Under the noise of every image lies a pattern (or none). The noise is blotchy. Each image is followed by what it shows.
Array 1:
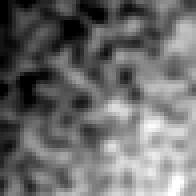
a smooth slope
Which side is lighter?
bottom right
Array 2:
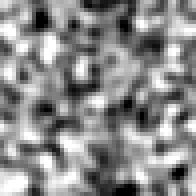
only noise
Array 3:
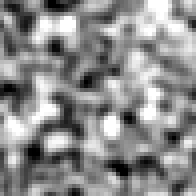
only noise
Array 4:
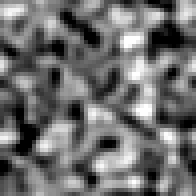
only noise
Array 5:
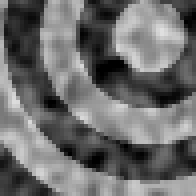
rings round one point
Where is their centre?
top right
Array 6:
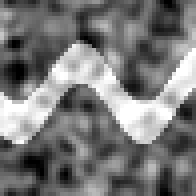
a wavy band
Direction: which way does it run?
left to right
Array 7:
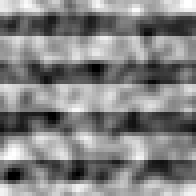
horizontal stripes
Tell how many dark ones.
4
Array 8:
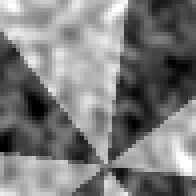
spokes from one point
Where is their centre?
bottom middle
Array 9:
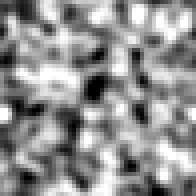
only noise
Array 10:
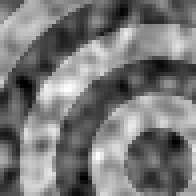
rings round one point
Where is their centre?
bottom right
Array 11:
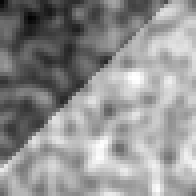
a sharp edge
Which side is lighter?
bottom right
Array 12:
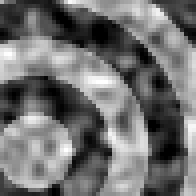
rings round one point
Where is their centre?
bottom left
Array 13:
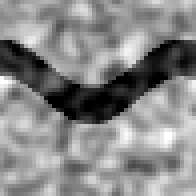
a wavy band
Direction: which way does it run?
left to right
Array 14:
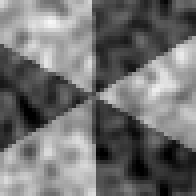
spokes from one point
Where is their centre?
centre
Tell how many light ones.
3
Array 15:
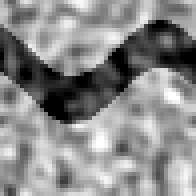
a wavy band
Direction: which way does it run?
left to right
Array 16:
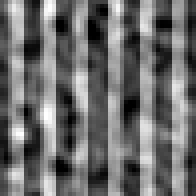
vertical stripes
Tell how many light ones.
6
